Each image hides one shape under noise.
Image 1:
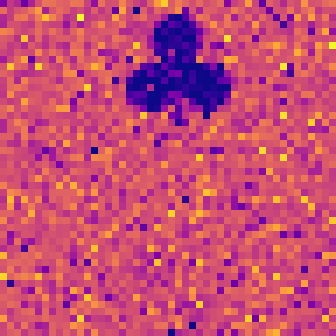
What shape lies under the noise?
club
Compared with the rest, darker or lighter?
darker
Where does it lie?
top middle
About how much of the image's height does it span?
a third
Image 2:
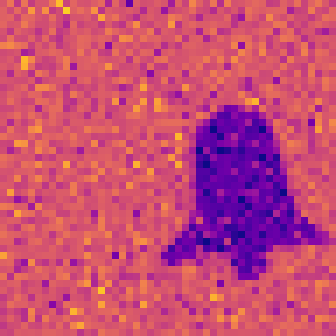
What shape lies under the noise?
bell
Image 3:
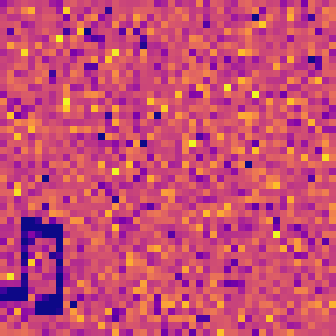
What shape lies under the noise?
pair of musical notes
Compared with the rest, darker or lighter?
darker
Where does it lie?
bottom left
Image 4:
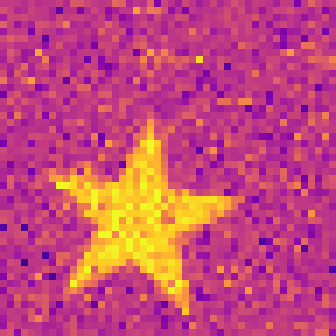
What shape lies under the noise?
star
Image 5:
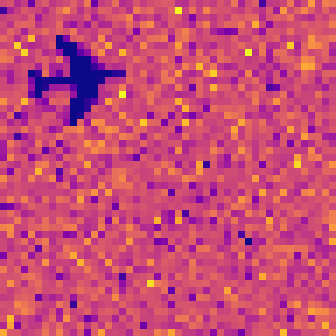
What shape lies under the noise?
airplane
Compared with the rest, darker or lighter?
darker
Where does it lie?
top left
